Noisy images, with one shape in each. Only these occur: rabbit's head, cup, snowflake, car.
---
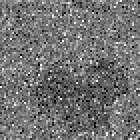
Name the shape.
car
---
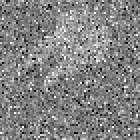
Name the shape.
rabbit's head
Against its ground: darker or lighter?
lighter
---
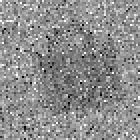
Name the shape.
cup
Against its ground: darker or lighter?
darker
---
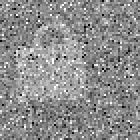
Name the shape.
cup
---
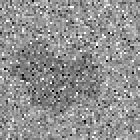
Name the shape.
car
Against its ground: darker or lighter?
darker
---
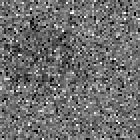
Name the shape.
snowflake
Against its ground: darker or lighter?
darker
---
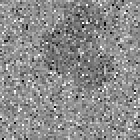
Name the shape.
car
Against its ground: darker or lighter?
darker
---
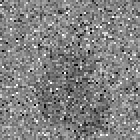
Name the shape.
car
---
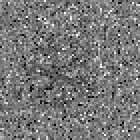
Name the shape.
snowflake
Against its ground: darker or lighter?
darker
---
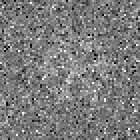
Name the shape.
snowflake
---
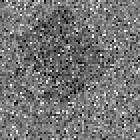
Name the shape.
cup
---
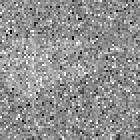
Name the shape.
rabbit's head
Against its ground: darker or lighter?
lighter
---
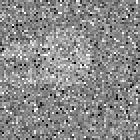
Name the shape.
rabbit's head
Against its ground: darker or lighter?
lighter
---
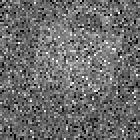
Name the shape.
cup
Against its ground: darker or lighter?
lighter
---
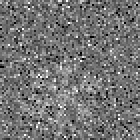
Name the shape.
snowflake
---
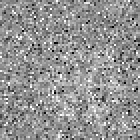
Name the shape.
snowflake
